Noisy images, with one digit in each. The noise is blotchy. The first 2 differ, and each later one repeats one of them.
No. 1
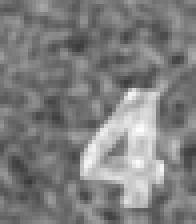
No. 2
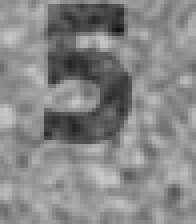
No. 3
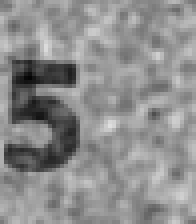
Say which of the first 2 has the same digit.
2
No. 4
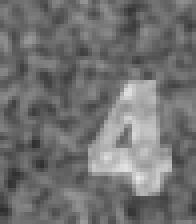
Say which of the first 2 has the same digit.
1
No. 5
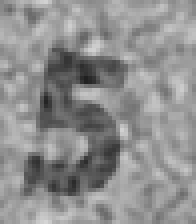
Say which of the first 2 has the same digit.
2
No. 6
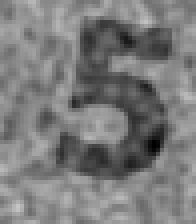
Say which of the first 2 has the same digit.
2
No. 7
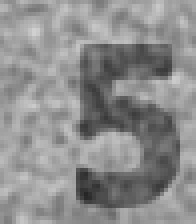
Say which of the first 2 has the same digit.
2
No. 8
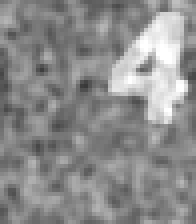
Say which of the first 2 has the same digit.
1
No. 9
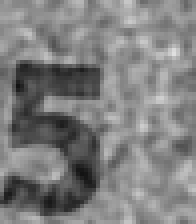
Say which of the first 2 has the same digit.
2
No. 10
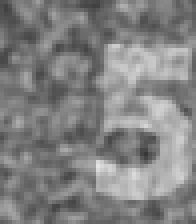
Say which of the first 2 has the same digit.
2
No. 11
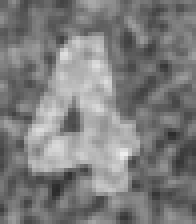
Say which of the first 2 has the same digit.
1
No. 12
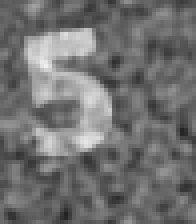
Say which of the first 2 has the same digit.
2
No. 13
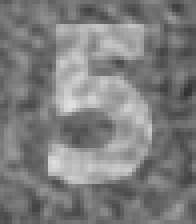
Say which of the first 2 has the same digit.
2
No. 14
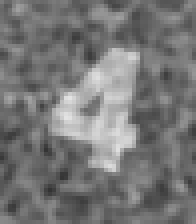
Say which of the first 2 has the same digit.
1
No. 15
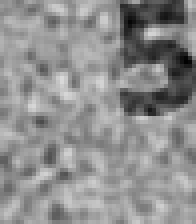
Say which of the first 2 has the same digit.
2
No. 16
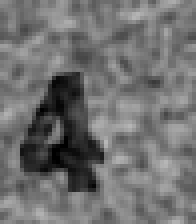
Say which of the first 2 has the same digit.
1
